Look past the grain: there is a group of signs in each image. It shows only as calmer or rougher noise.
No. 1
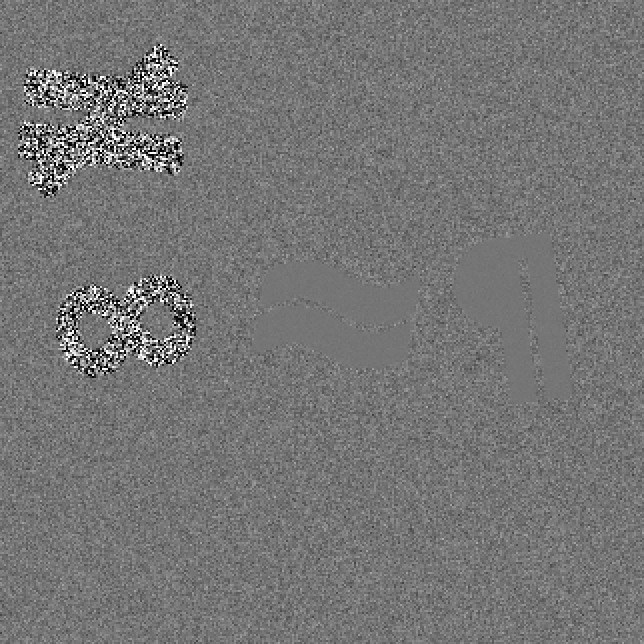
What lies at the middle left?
infinity sign
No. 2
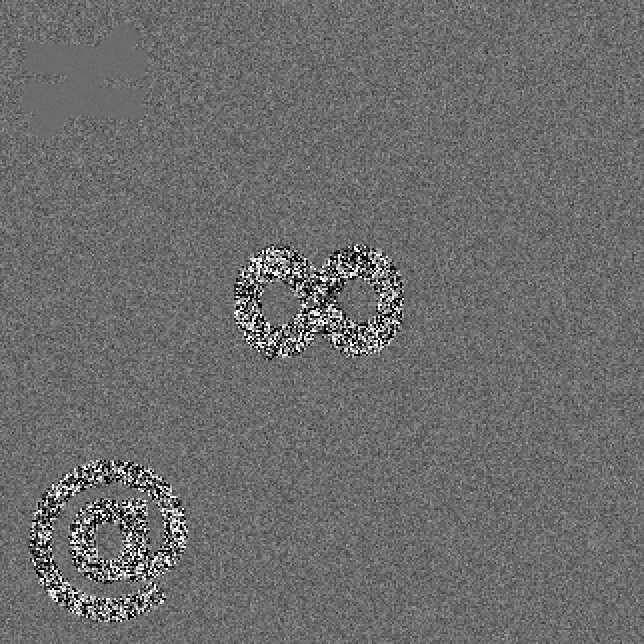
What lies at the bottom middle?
nothing
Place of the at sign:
bottom left
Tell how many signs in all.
3
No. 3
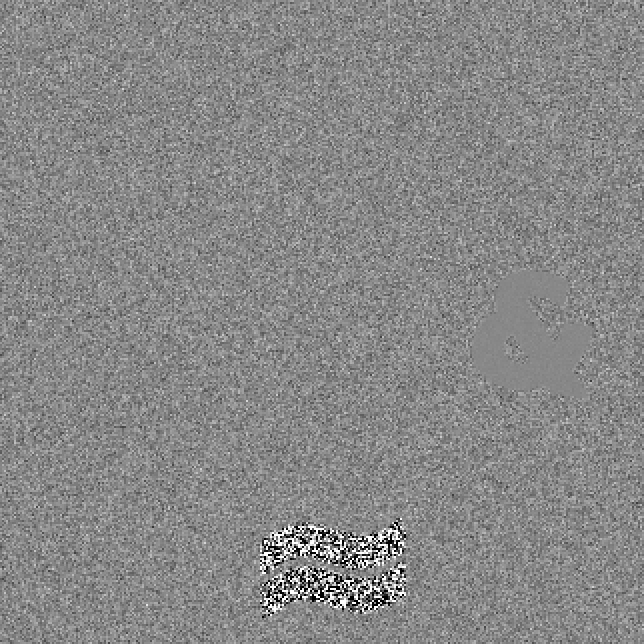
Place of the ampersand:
middle right
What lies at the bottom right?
nothing
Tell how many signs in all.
2
